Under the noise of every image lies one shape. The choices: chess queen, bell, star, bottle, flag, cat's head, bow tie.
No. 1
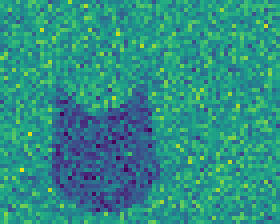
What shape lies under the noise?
cat's head
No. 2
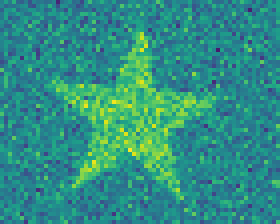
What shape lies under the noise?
star
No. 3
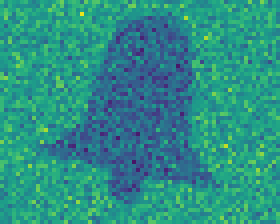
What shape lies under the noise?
bell
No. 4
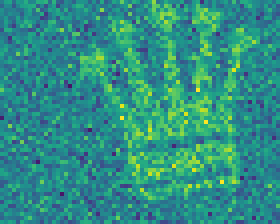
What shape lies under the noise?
chess queen
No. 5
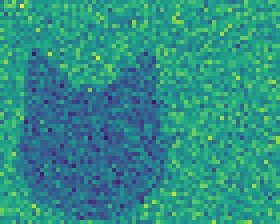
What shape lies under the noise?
cat's head
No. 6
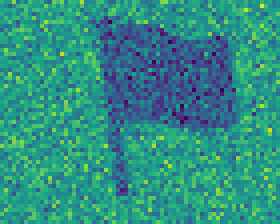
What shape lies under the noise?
flag
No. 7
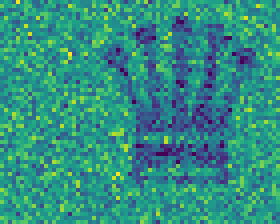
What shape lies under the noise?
chess queen
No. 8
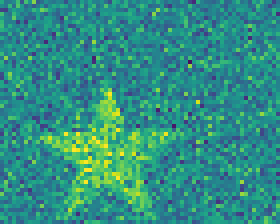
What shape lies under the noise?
star
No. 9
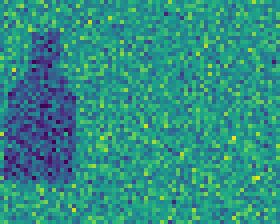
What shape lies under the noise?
bottle
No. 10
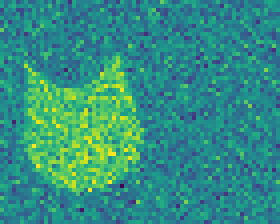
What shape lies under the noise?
cat's head
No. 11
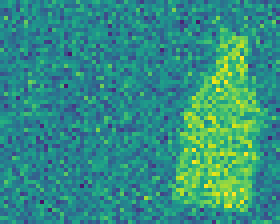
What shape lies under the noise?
bottle
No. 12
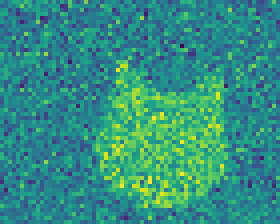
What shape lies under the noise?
cat's head
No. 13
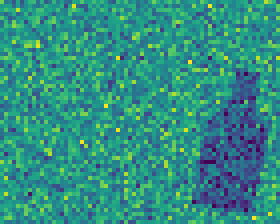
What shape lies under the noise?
bottle
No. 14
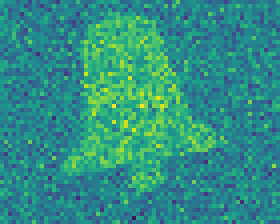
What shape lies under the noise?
bell
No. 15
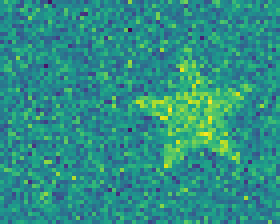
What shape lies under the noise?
star
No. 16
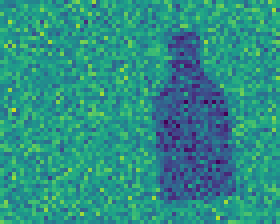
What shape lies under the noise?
bottle
